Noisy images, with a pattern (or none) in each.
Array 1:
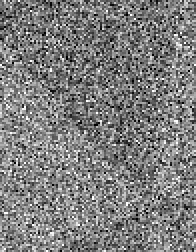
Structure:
spokes from one point
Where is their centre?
bottom right
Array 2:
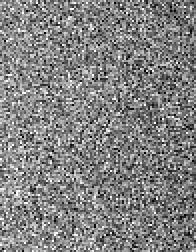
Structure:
a smooth slope
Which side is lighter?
left
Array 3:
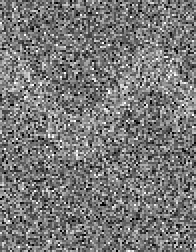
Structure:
a wavy band
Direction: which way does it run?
left to right
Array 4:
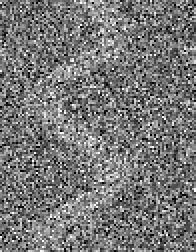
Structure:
a wavy band
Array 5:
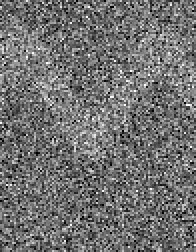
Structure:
a wavy band
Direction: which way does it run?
left to right
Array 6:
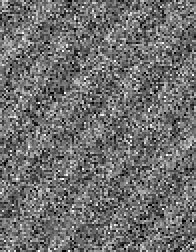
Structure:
diagonal stripes
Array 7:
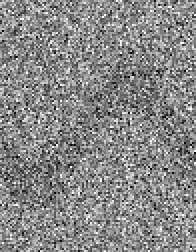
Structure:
a wavy band
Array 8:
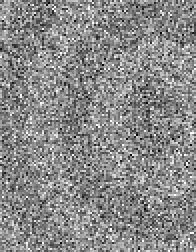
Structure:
rings round one point
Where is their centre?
middle right
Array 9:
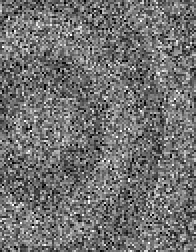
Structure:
rings round one point
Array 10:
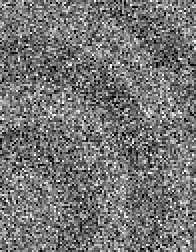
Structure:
rings round one point
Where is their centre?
bottom left
